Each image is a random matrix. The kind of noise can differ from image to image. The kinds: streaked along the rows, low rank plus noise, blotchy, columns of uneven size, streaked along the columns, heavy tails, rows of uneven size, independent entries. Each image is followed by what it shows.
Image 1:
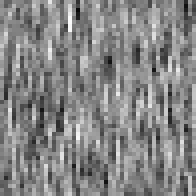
streaked along the columns
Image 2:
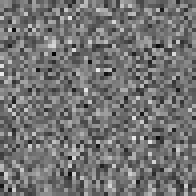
low rank plus noise
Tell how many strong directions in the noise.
five to eight
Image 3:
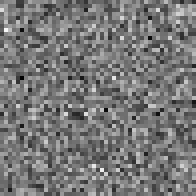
low rank plus noise
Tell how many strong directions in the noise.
five to eight
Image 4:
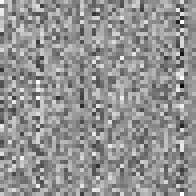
columns of uneven size
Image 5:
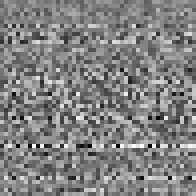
rows of uneven size
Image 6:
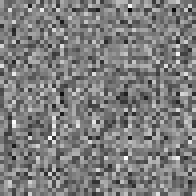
low rank plus noise
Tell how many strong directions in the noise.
two
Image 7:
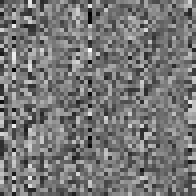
columns of uneven size
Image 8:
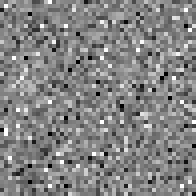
heavy tails
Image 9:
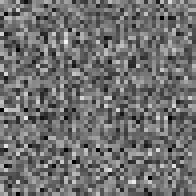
low rank plus noise
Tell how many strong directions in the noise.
five to eight
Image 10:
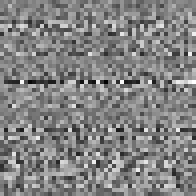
rows of uneven size
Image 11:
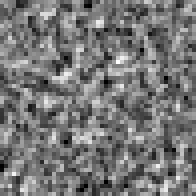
blotchy
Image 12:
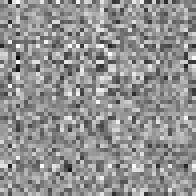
low rank plus noise
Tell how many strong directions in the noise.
two
